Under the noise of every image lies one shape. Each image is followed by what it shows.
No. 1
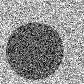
disc
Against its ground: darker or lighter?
darker
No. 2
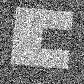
square with a notch
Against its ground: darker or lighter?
lighter
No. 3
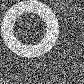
ring
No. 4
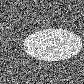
ellipse
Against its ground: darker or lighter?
lighter
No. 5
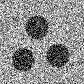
three dots
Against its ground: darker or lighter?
darker
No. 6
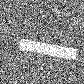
bar
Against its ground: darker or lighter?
lighter
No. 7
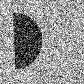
half disc
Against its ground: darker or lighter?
darker
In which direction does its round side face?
right
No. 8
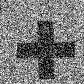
cross
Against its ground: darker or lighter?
darker
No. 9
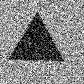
triangle
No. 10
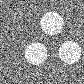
three dots
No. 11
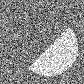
half disc
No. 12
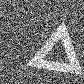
triangle frame
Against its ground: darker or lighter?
lighter
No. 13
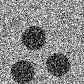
three dots
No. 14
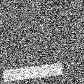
bar
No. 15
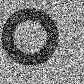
ring
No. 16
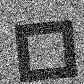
square frame
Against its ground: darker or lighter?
darker
